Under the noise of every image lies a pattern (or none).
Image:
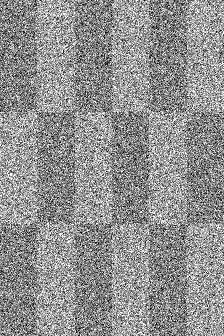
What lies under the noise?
a checkerboard
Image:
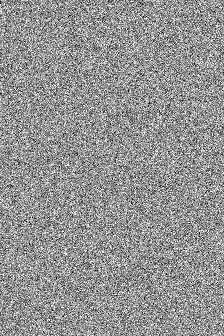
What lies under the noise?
only noise
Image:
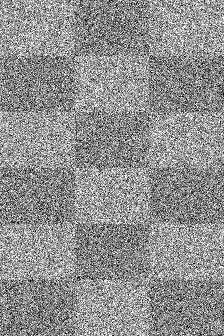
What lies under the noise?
a checkerboard
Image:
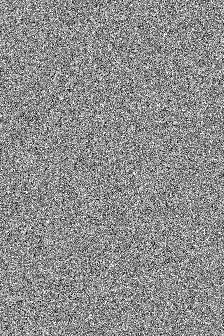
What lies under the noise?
only noise
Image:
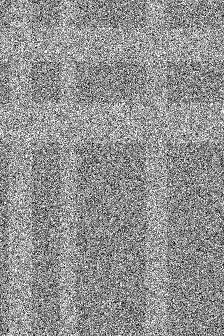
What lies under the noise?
bands of rows crossing bands of columns
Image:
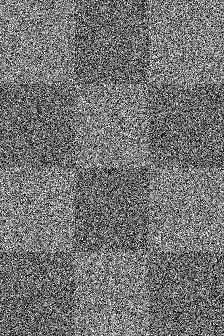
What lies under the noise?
a checkerboard
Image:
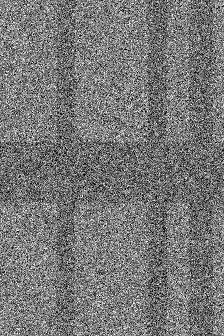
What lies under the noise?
bands of rows crossing bands of columns
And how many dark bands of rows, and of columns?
1 and 3
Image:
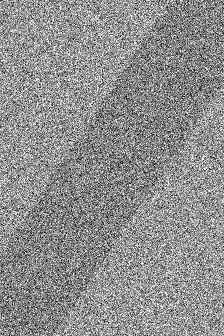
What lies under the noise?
a diagonal band
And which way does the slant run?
bottom left to top right
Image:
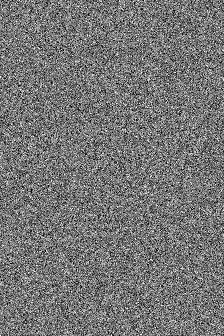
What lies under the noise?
only noise
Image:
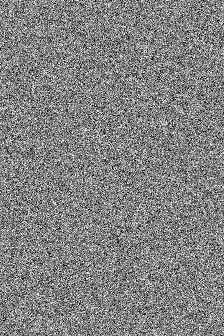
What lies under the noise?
only noise
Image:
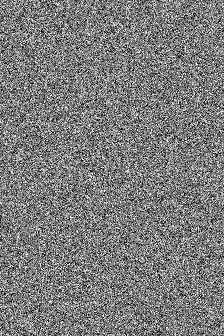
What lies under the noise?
only noise
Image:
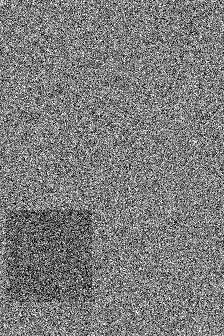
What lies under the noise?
one block
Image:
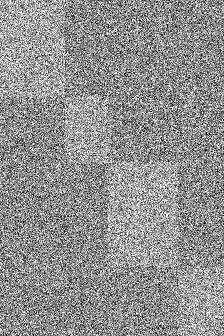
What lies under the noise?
blocks along the diagonal
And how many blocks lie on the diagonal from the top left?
4
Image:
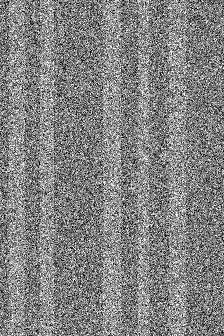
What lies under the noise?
bands of columns
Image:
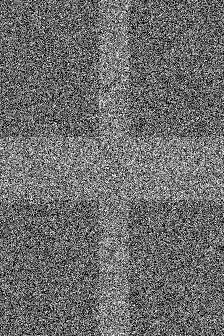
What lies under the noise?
bands of rows crossing bands of columns
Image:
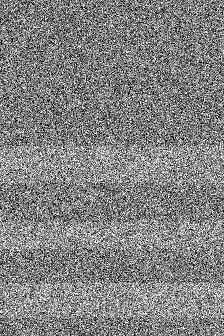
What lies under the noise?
bands of rows
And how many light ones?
3
